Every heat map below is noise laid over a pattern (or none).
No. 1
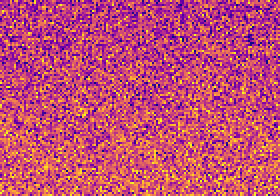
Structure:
a smooth slope
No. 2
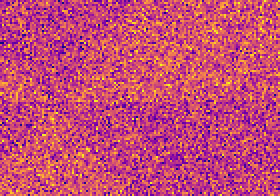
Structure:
spokes from one point
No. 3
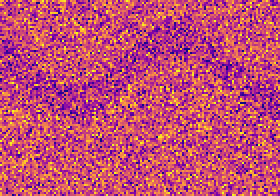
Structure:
a wavy band
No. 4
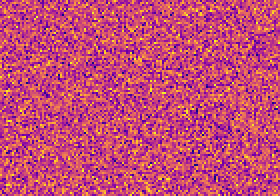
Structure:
only noise
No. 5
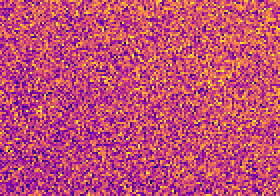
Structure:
a smooth slope
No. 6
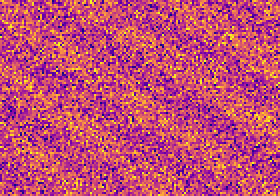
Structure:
diagonal stripes
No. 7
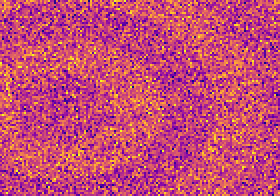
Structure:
rings round one point
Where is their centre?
middle left
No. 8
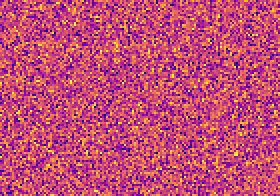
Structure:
only noise
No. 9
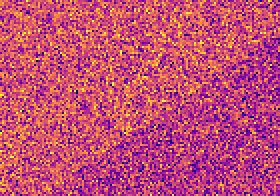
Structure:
a sharp edge
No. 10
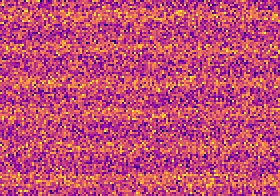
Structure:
horizontal stripes
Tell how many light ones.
6
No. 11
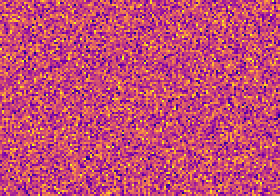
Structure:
only noise
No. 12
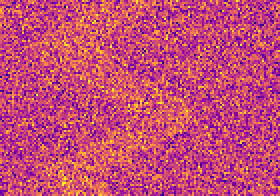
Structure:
a wavy band
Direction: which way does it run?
top to bottom
